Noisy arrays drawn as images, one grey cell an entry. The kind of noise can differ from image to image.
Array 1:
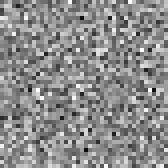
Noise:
independent entries
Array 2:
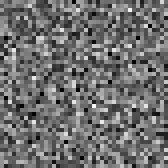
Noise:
independent entries
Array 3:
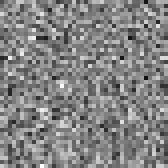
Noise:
low rank plus noise
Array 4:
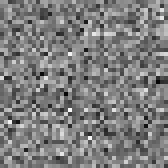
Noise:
low rank plus noise
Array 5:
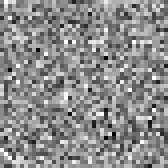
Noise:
independent entries
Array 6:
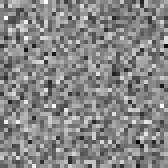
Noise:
independent entries
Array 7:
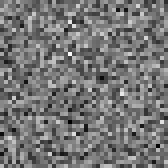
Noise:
independent entries
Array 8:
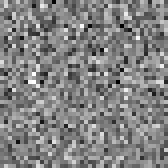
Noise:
low rank plus noise
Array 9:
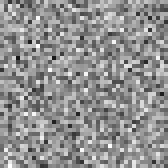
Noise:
independent entries
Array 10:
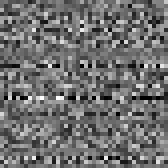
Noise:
rows of uneven size
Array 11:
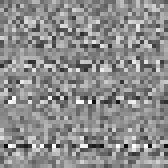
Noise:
rows of uneven size
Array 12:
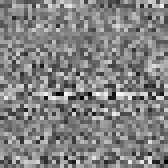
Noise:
rows of uneven size
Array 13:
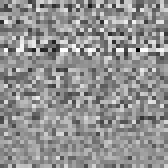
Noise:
rows of uneven size
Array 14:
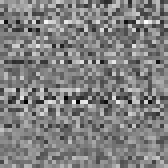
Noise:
rows of uneven size
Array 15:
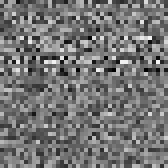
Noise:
rows of uneven size
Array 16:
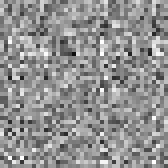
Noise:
low rank plus noise
